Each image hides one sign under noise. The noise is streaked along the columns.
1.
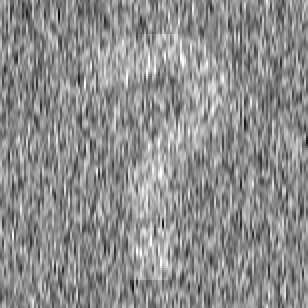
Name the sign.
question mark
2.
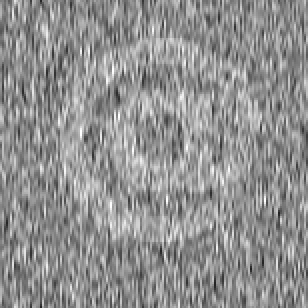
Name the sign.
at sign
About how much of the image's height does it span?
two thirds
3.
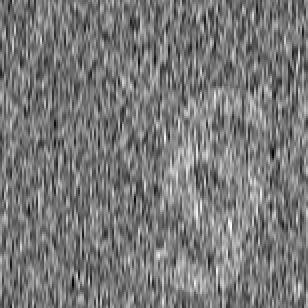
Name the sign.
section sign
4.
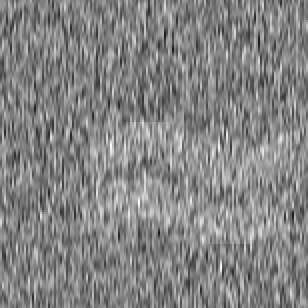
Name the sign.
approximately sign
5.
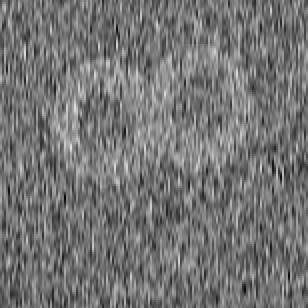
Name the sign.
infinity sign
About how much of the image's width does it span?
two thirds
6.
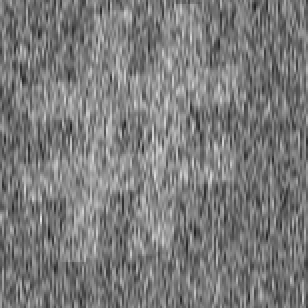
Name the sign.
hash sign
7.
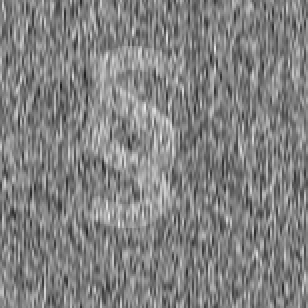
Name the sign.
section sign
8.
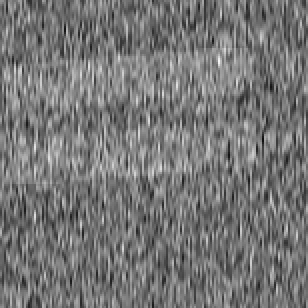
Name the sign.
equals sign
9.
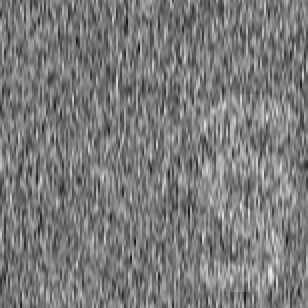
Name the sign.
section sign
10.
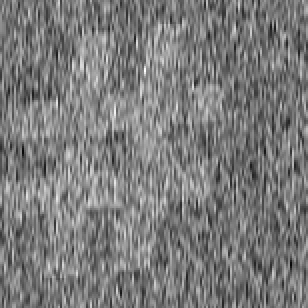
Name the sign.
hash sign
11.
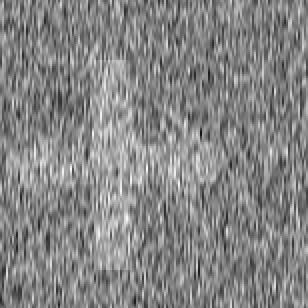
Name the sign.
plus sign
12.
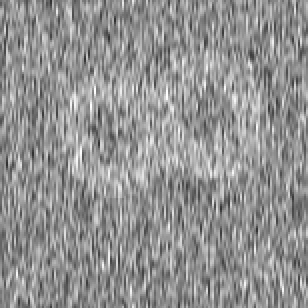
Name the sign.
infinity sign
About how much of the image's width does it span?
two thirds
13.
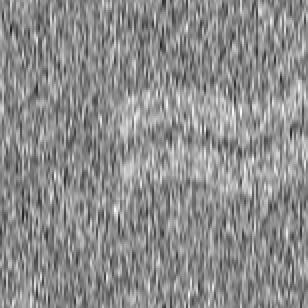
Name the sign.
approximately sign
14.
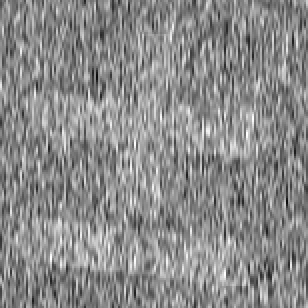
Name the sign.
plus-minus sign
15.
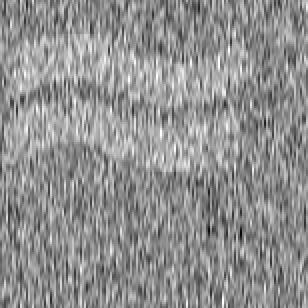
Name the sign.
approximately sign
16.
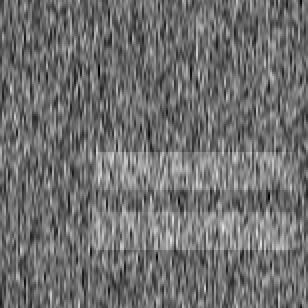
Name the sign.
equals sign
